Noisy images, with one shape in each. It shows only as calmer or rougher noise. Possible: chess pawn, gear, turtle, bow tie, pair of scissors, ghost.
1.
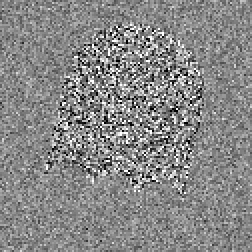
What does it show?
rough ghost
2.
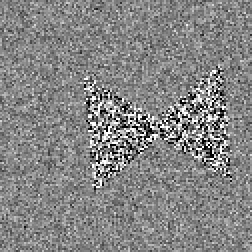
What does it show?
rough bow tie
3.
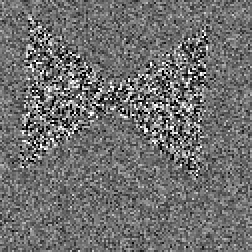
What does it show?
rough bow tie
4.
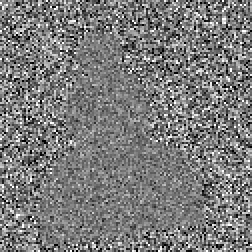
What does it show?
calm chess pawn
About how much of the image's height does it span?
nearly all
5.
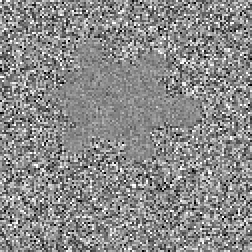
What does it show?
calm turtle
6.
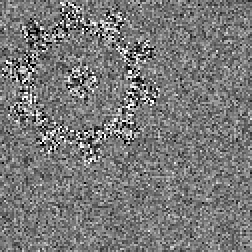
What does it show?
rough gear
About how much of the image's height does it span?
two thirds
